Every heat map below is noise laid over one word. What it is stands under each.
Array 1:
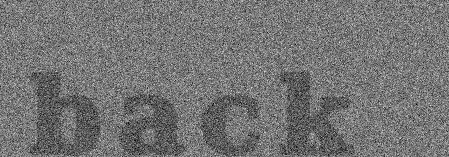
back
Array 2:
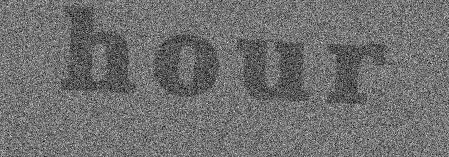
hour
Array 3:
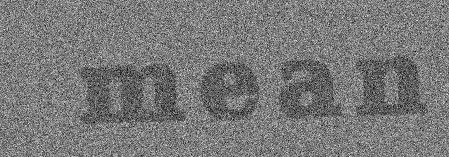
mean
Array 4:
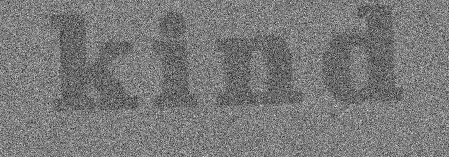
kind
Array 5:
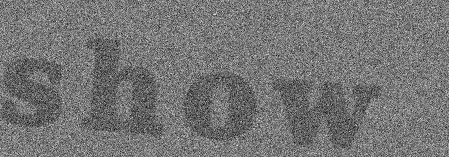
show
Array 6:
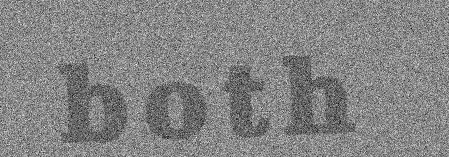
both
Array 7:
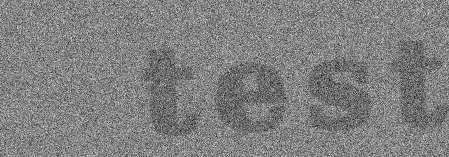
test
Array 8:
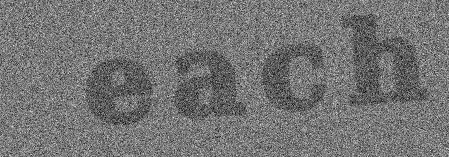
each
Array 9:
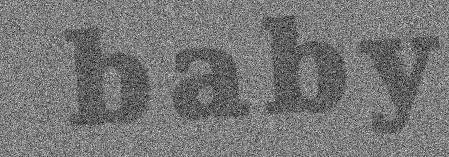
baby
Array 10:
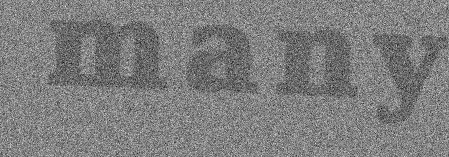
many
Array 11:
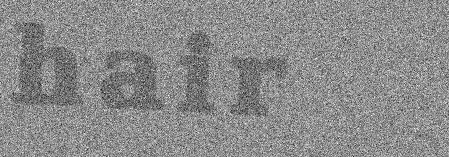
hair
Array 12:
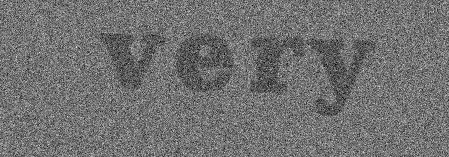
very
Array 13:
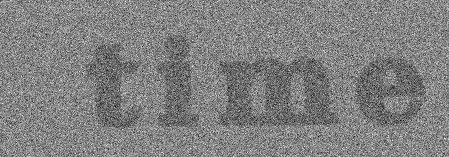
time
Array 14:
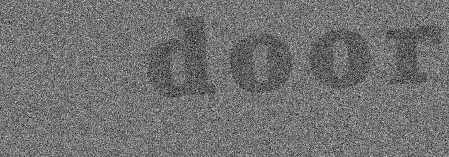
door
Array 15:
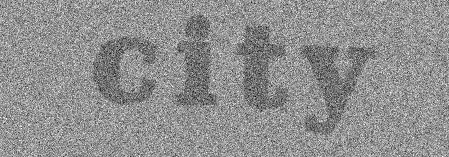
city
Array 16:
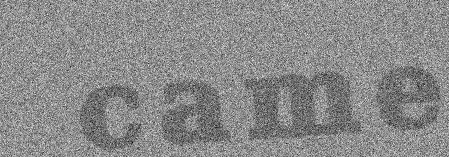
came
